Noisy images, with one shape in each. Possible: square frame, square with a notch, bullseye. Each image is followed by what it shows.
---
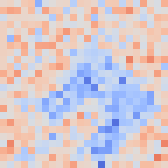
blue square with a notch
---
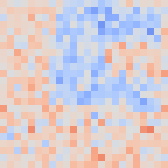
blue square with a notch
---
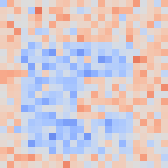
blue square with a notch
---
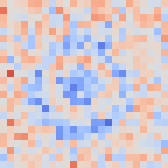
blue bullseye
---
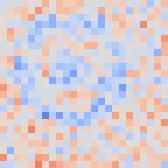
blue bullseye
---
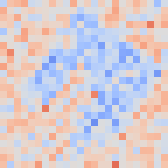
blue square with a notch
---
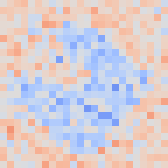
blue square with a notch
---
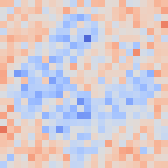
blue square with a notch
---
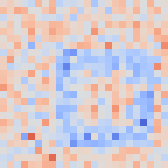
blue square frame
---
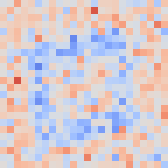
blue square frame
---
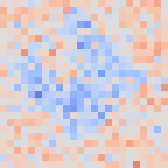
blue square with a notch
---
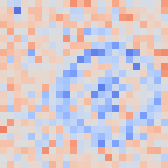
blue bullseye
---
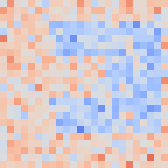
blue square with a notch
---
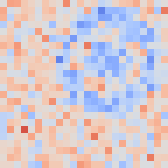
blue bullseye
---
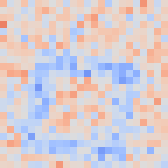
blue square frame
